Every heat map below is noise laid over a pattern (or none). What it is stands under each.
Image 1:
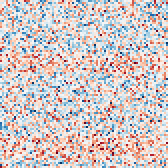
bands of rows
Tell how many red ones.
2
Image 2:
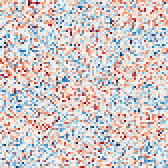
a checkerboard
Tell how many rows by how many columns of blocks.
6 by 3
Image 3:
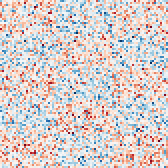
a checkerboard
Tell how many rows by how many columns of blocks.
5 by 3
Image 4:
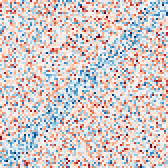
a diagonal band
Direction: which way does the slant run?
bottom left to top right
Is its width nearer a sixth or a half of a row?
a sixth
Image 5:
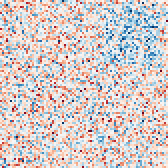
one block
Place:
top right
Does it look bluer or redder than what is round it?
bluer
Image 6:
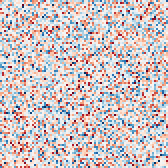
only noise
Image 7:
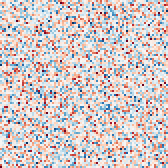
only noise
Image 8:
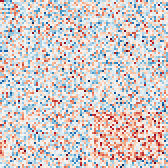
one block
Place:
bottom right
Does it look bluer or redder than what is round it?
redder
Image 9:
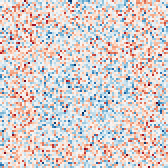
bands of rows crossing bands of columns
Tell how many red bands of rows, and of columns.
3 and 2
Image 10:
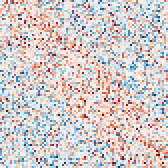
a diagonal band
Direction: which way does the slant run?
top left to bottom right
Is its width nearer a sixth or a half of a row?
a half
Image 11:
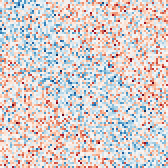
a diagonal band
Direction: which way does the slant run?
top left to bottom right
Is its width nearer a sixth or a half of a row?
a half
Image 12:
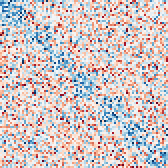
blocks along the diagonal
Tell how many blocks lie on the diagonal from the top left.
7
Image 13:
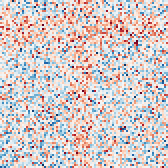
bands of rows crossing bands of columns
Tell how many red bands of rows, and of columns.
1 and 1
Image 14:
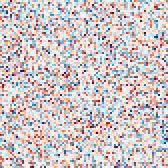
only noise
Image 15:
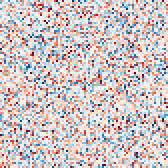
only noise
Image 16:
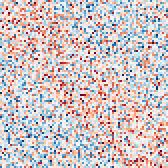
a diagonal band
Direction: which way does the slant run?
top left to bottom right
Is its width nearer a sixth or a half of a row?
a half
